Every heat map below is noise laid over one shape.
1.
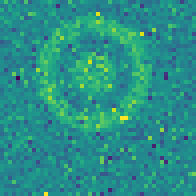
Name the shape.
bullseye
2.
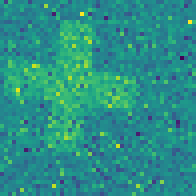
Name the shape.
cross
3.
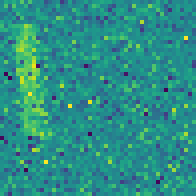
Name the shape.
bar
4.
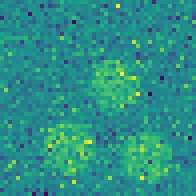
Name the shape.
three dots
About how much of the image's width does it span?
two thirds
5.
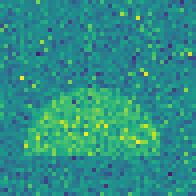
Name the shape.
half disc
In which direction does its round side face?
up
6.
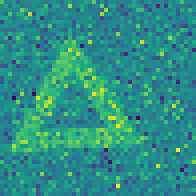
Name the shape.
triangle frame
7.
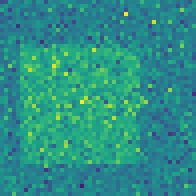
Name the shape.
square
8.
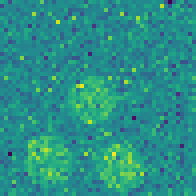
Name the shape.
three dots
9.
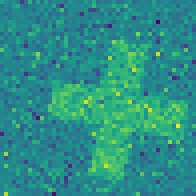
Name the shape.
cross
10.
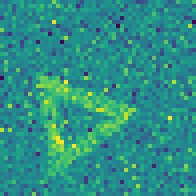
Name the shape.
triangle frame
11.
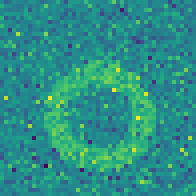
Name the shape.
ring
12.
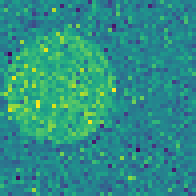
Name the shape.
disc
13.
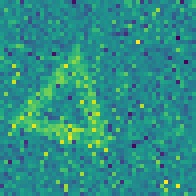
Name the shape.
triangle frame
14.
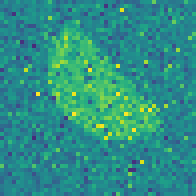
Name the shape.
half disc
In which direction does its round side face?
down and left
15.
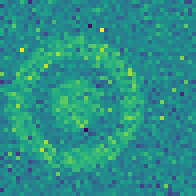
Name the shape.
bullseye
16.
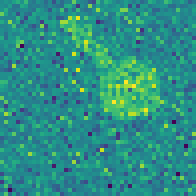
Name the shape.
lollipop
